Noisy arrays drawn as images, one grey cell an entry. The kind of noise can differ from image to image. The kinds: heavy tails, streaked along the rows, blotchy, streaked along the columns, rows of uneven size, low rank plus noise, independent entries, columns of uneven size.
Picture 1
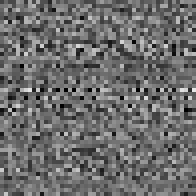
rows of uneven size
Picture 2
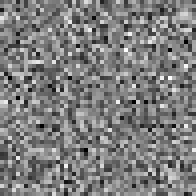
low rank plus noise
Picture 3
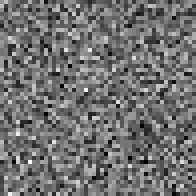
independent entries
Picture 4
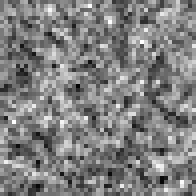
blotchy
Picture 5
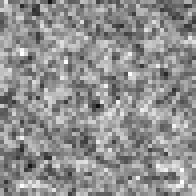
blotchy
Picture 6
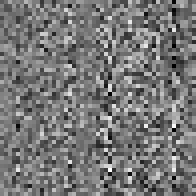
columns of uneven size
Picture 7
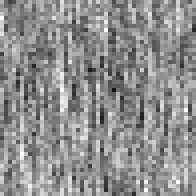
streaked along the columns
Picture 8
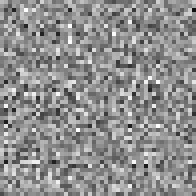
low rank plus noise
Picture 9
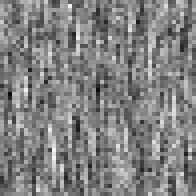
streaked along the columns
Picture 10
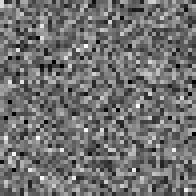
independent entries
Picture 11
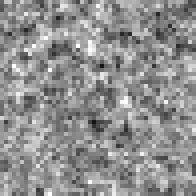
blotchy
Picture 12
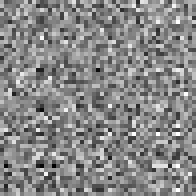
low rank plus noise
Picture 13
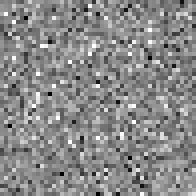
heavy tails
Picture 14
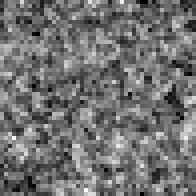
blotchy
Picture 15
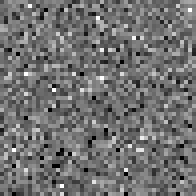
heavy tails
